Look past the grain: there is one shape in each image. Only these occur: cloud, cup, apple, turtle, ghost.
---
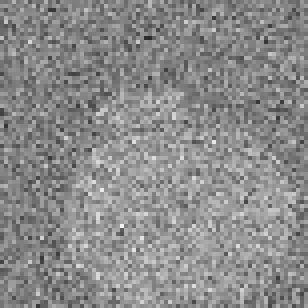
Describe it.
light apple
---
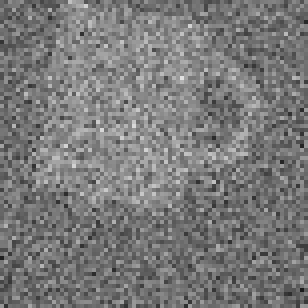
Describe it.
light cup
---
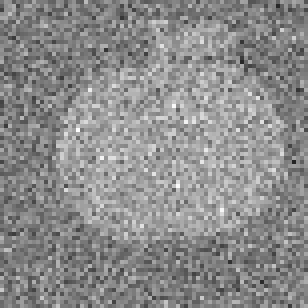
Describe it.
light apple
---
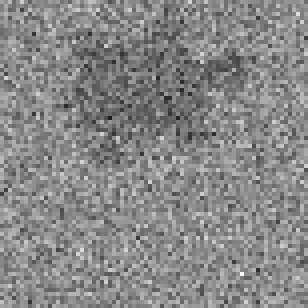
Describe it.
dark turtle
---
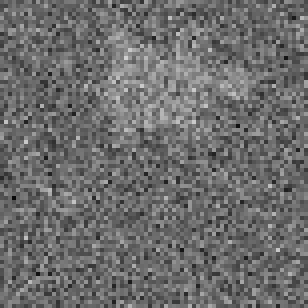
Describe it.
light turtle
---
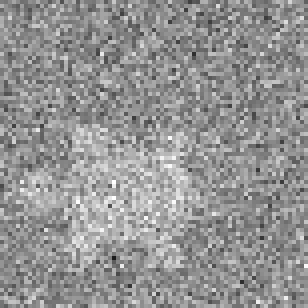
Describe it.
light turtle
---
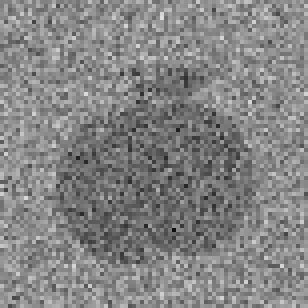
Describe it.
dark apple
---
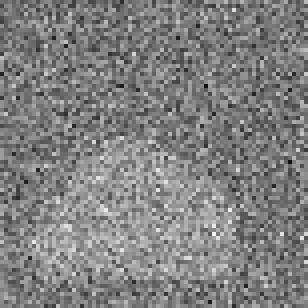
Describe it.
light cloud
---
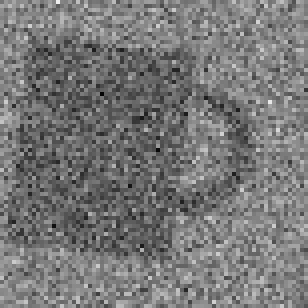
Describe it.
dark cup
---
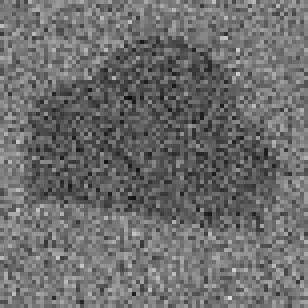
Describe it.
dark cloud
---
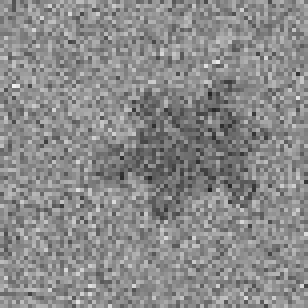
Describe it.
dark turtle
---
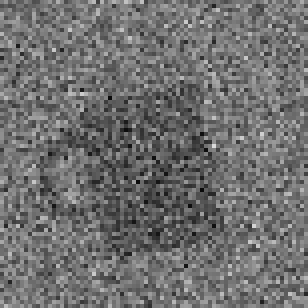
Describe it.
dark cup
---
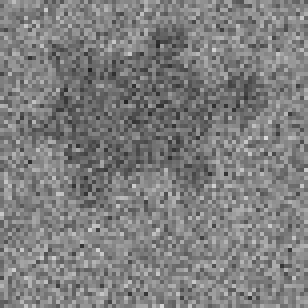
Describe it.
dark turtle
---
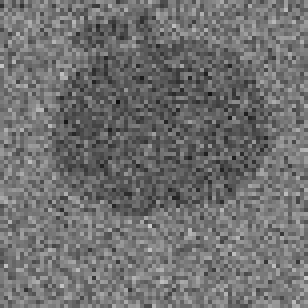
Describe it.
dark apple
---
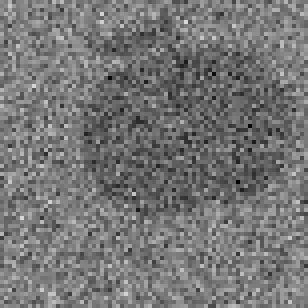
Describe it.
dark apple
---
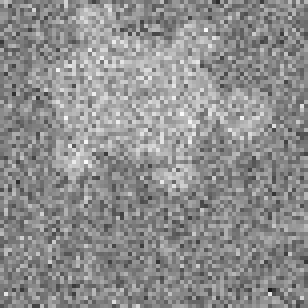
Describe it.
light turtle
